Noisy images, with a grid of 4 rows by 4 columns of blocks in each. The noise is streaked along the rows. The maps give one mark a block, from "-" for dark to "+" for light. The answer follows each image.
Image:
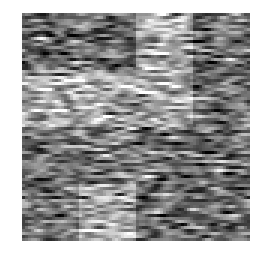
- - + -
+ + + -
- - - -
- + - -
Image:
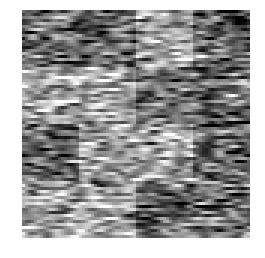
- - + -
+ + - -
- + + -
+ + - -
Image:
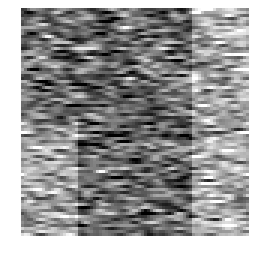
- - - +
- - - +
+ - - +
+ - - +
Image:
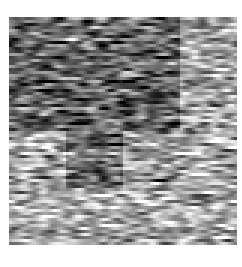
- - - +
- - - +
+ - + +
+ + + +
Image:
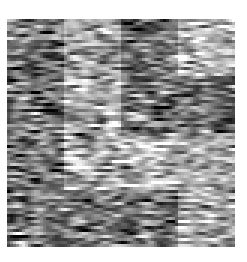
- + - +
- + - -
- + + +
- - - +
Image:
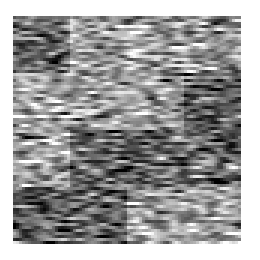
- + + +
+ + + -
+ - - -
- - + +
